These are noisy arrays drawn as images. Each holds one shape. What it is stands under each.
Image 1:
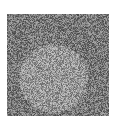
disc
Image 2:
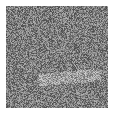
bar
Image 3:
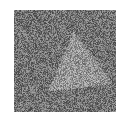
triangle
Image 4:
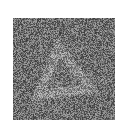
triangle frame
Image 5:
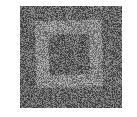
square frame
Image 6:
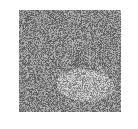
ellipse
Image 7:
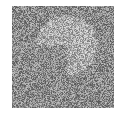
disc with a wedge cut out
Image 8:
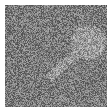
lollipop
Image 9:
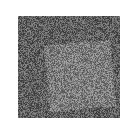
square
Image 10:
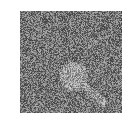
lollipop
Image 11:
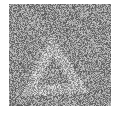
triangle frame
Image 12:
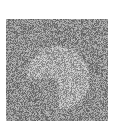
disc with a wedge cut out
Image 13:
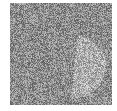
half disc
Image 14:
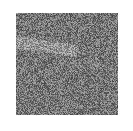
bar
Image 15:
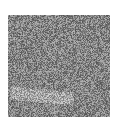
bar
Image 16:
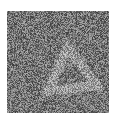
triangle frame
